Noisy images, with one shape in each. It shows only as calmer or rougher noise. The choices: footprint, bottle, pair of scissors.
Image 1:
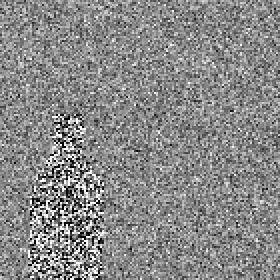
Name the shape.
bottle
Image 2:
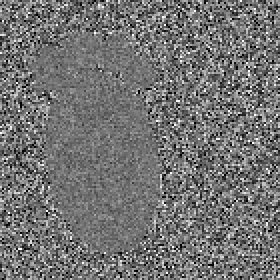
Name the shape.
footprint
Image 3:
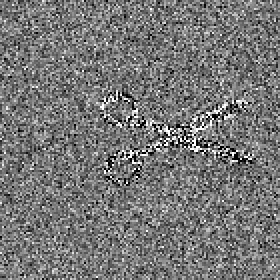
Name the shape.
pair of scissors
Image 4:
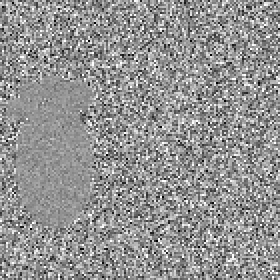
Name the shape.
footprint
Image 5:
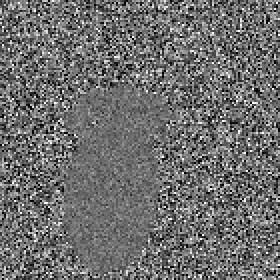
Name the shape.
footprint
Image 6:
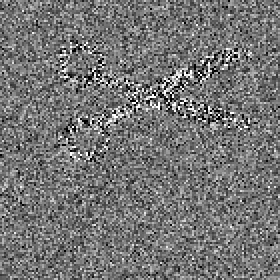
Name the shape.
pair of scissors
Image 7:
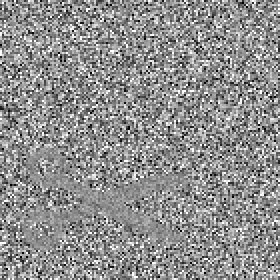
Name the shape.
pair of scissors
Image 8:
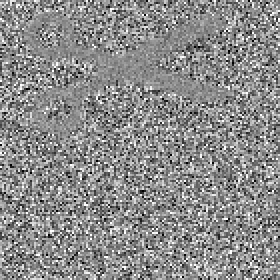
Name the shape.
pair of scissors
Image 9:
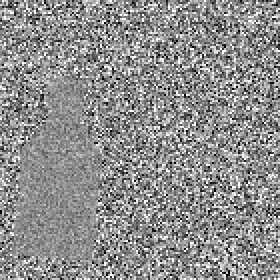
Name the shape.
bottle
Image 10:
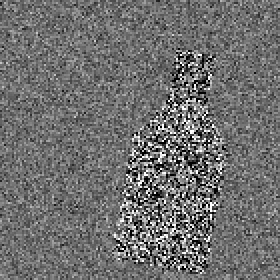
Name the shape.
bottle
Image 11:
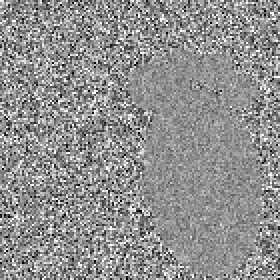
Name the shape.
footprint
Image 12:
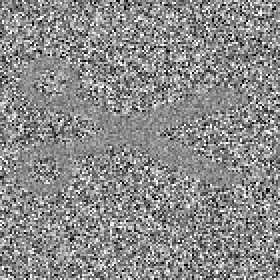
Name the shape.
pair of scissors
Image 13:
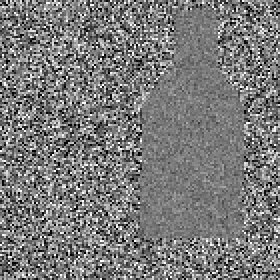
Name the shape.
bottle
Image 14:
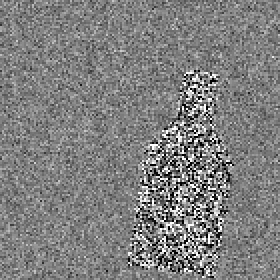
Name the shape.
bottle
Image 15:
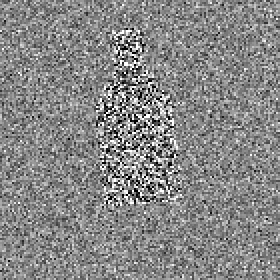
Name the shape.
bottle
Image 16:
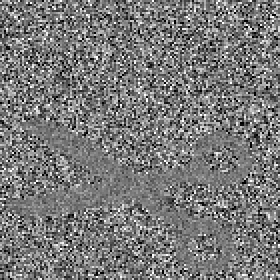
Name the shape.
pair of scissors
